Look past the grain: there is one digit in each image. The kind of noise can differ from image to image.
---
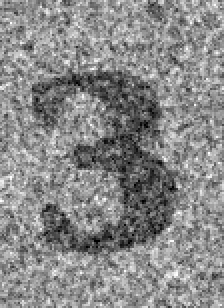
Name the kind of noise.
blotchy
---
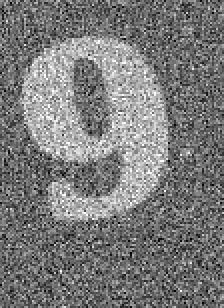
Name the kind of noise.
low rank plus noise
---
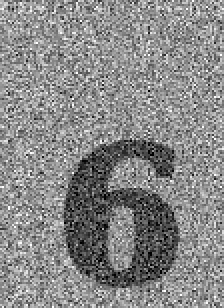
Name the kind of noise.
low rank plus noise
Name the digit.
6
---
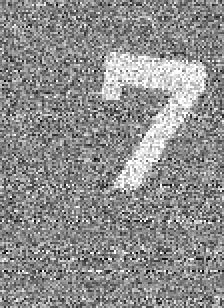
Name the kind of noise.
rows of uneven size
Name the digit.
7
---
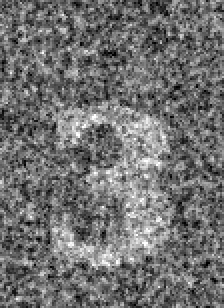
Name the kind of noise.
blotchy
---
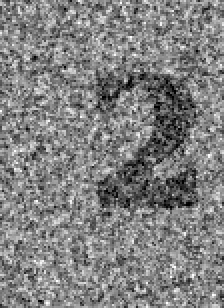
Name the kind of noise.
blotchy
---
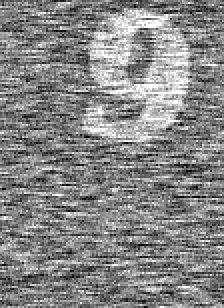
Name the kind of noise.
streaked along the rows
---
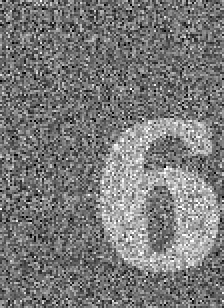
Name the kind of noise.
low rank plus noise
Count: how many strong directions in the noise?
five to eight
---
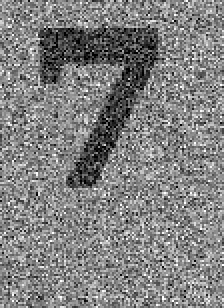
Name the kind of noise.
low rank plus noise
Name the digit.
7
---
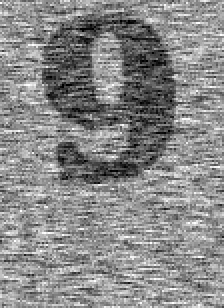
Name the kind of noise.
streaked along the rows
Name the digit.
9
